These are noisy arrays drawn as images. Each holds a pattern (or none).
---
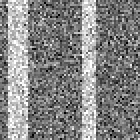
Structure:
bands of columns
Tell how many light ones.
2
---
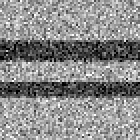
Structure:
bands of rows
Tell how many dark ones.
2
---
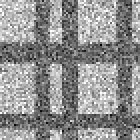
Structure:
bands of rows crossing bands of columns
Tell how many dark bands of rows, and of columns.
2 and 3
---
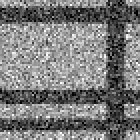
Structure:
bands of rows crossing bands of columns
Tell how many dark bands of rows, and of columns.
3 and 1
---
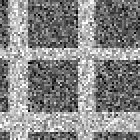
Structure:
bands of rows crossing bands of columns
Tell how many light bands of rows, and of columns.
2 and 2
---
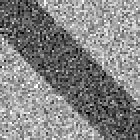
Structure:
a diagonal band
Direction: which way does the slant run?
top left to bottom right
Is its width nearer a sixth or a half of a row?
a half
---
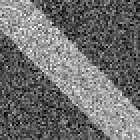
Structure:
a diagonal band
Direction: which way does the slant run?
top left to bottom right
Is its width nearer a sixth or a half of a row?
a half
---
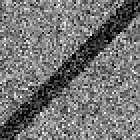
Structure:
a diagonal band
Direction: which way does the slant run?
bottom left to top right
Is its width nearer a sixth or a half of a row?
a sixth
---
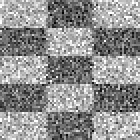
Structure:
a checkerboard
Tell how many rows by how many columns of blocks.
5 by 3
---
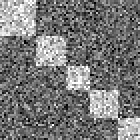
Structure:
blocks along the diagonal
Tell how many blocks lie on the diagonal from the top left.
5
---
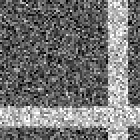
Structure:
bands of rows crossing bands of columns
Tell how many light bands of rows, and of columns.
1 and 1
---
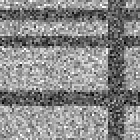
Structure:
bands of rows crossing bands of columns
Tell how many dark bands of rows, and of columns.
3 and 1
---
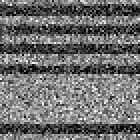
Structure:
bands of rows
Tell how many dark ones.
5
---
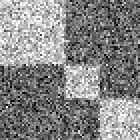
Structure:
blocks along the diagonal
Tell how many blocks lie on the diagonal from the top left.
3
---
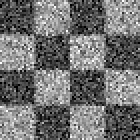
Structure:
a checkerboard
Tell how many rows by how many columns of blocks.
4 by 4
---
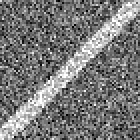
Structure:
a diagonal band
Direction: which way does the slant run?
bottom left to top right
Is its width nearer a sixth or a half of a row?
a sixth
